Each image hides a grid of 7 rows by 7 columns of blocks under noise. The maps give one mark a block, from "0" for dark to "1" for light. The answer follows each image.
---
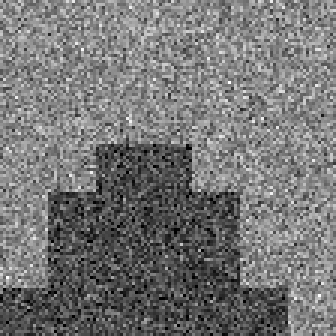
1 1 1 1 1 1 1
1 1 1 1 1 1 1
1 1 1 1 1 1 1
1 1 0 0 1 1 1
1 0 0 0 0 1 1
1 0 0 0 0 1 1
0 0 0 0 0 0 1
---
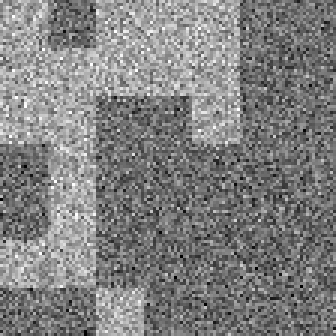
1 0 1 1 1 0 0
1 1 1 1 1 0 0
1 1 0 0 1 0 0
0 1 0 0 0 0 0
0 1 0 0 0 0 0
1 1 0 0 0 0 0
0 0 1 0 0 0 0
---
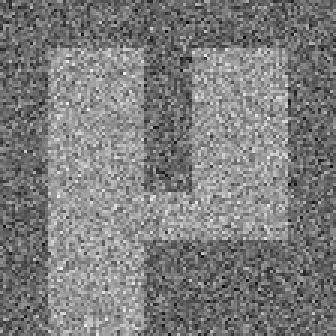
0 0 0 0 0 0 0
0 1 1 0 1 1 0
0 1 1 0 1 1 0
0 1 1 0 1 1 0
0 1 1 1 1 1 0
0 1 1 0 0 0 0
0 1 1 0 0 0 0
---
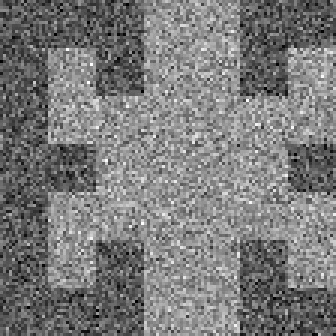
0 0 0 1 1 0 0
0 1 0 1 1 0 1
0 1 1 1 1 1 1
0 0 1 1 1 1 0
0 1 1 1 1 1 1
0 1 0 1 1 0 1
0 0 0 1 1 0 0
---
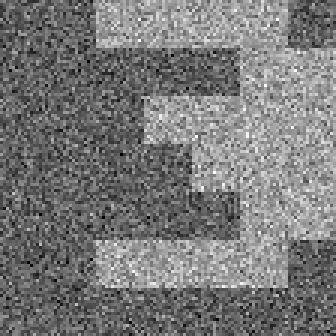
0 0 1 1 1 1 0
0 0 0 0 0 1 1
0 0 0 1 1 1 1
0 0 0 0 1 1 1
0 0 0 0 0 1 1
0 0 1 1 1 1 0
0 0 0 0 0 0 0
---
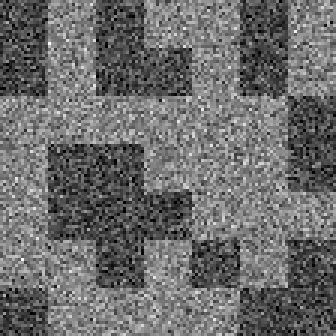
0 1 0 1 1 0 1
0 1 0 0 1 0 1
1 1 1 1 1 1 0
1 0 0 1 1 1 0
1 0 0 0 1 1 1
1 1 0 1 0 1 0
0 1 1 1 1 0 0
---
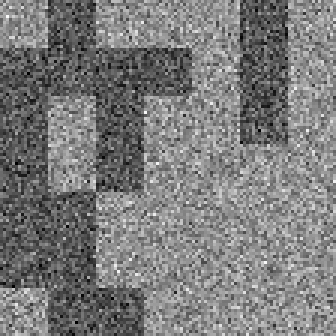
1 0 1 1 1 0 1
0 0 0 0 1 0 1
0 1 0 1 1 0 1
0 1 0 1 1 1 1
0 0 1 1 1 1 1
0 0 1 1 1 1 1
1 0 0 1 1 1 1
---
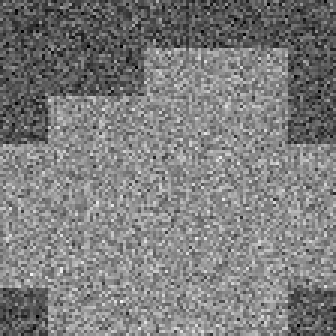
0 0 0 0 0 0 0
0 0 0 1 1 1 0
0 1 1 1 1 1 0
1 1 1 1 1 1 1
1 1 1 1 1 1 1
1 1 1 1 1 1 1
0 1 1 1 1 1 0
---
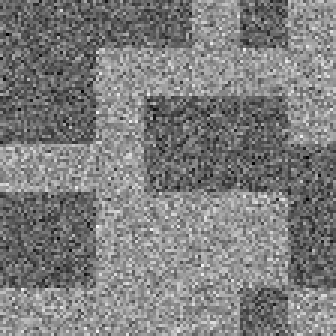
0 0 0 0 1 0 1
0 0 1 1 1 1 1
0 0 1 0 0 0 1
1 1 1 0 0 0 0
0 0 1 1 1 1 0
0 0 1 1 1 1 0
1 1 1 1 1 0 1
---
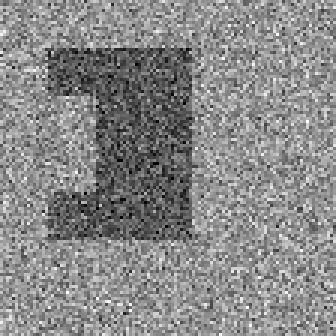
1 1 1 1 1 1 1
1 0 0 0 1 1 1
1 1 0 0 1 1 1
1 1 0 0 1 1 1
1 0 0 0 1 1 1
1 1 1 1 1 1 1
1 1 1 1 1 1 1
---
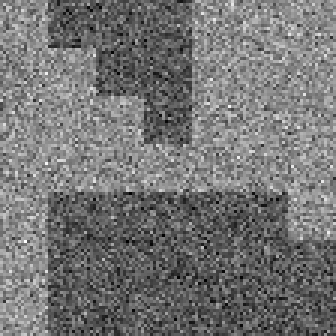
1 0 0 0 1 1 1
1 1 0 0 1 1 1
1 1 1 0 1 1 1
1 1 1 1 1 1 1
1 0 0 0 0 0 1
1 0 0 0 0 0 0
1 0 0 0 0 0 0
